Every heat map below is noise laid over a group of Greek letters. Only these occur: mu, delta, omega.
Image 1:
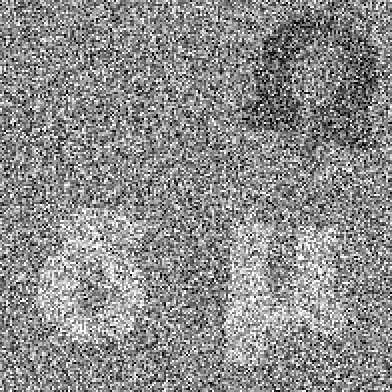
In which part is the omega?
top right
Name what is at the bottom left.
delta
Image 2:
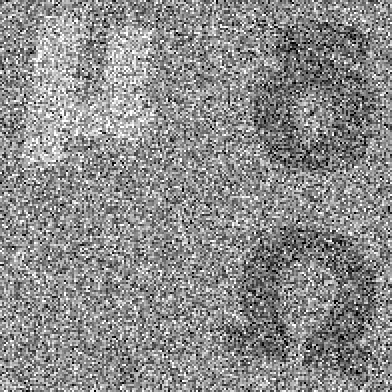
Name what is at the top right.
delta
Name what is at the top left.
mu
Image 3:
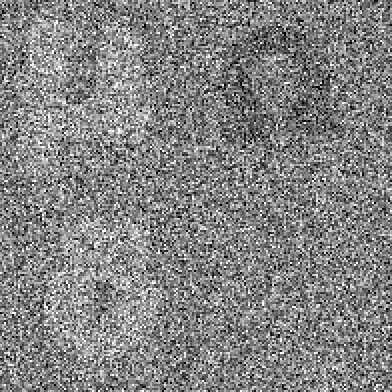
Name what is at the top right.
omega
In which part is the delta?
bottom left
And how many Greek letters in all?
3
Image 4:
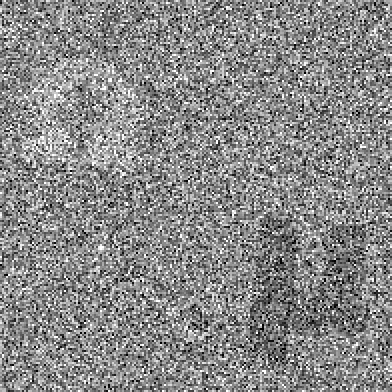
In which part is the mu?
bottom right
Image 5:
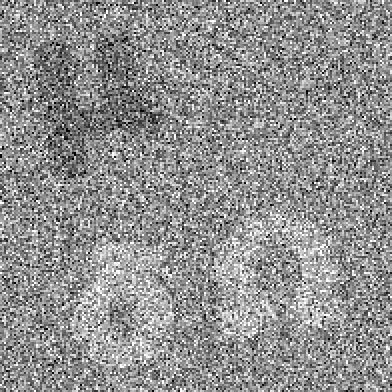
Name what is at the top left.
mu
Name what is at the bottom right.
omega
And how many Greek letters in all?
3
